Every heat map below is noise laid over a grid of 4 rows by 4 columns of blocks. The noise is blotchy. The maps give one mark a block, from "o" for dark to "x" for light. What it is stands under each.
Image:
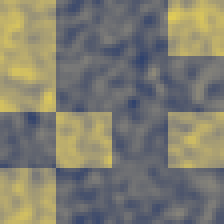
x o o x
x o o o
o x o x
x o o o
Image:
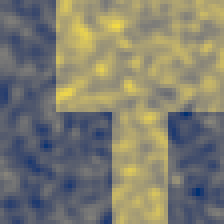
o x x x
o x x x
o o x o
o o x o
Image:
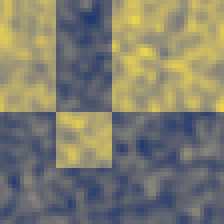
x o x x
x o x x
o x o o
o o o o
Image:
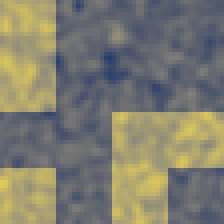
x o o o
x o o o
o o x x
x o x o
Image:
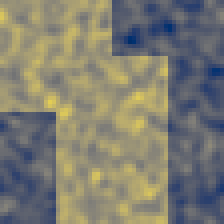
x x o o
x x x o
o x x o
o x x o
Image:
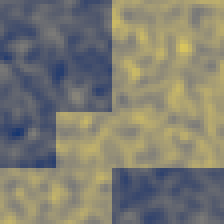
o o x x
o o x x
o x x x
x x o o
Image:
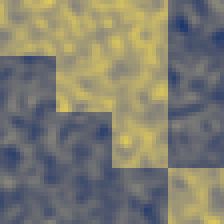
x x x o
o x x o
o o x o
o o o x
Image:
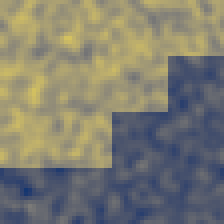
x x x x
x x x o
x x o o
o o o o
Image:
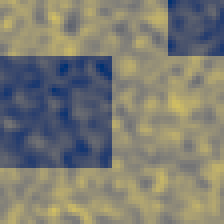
x x x o
o o x x
o o x x
x x x x
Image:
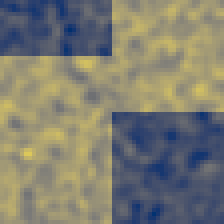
o o x x
x x x x
x x o o
x x o o
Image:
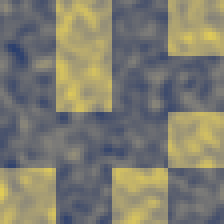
o x o x
o x o o
o o o x
x o x o
